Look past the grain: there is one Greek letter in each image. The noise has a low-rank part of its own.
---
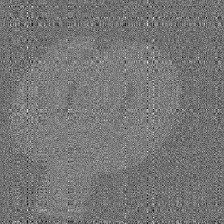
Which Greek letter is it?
phi
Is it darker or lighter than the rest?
lighter
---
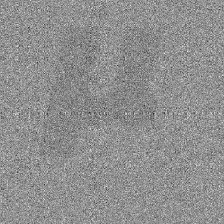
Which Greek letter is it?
mu
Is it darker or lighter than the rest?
darker
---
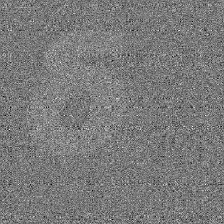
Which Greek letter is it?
delta
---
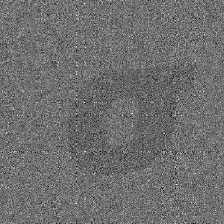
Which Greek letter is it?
sigma
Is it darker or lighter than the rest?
darker
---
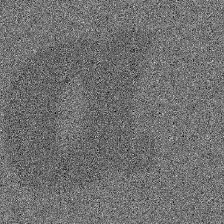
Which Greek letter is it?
alpha
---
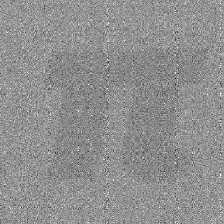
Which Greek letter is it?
pi
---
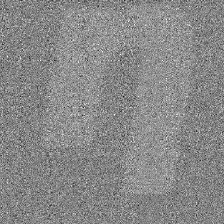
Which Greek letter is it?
eta
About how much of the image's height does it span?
nearly all
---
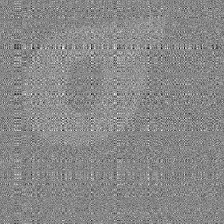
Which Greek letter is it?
sigma
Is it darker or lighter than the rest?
lighter
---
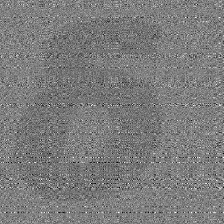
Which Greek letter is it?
delta
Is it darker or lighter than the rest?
darker
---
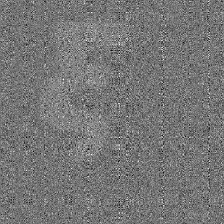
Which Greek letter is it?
xi
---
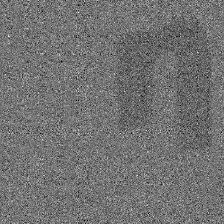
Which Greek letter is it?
eta
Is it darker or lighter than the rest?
darker
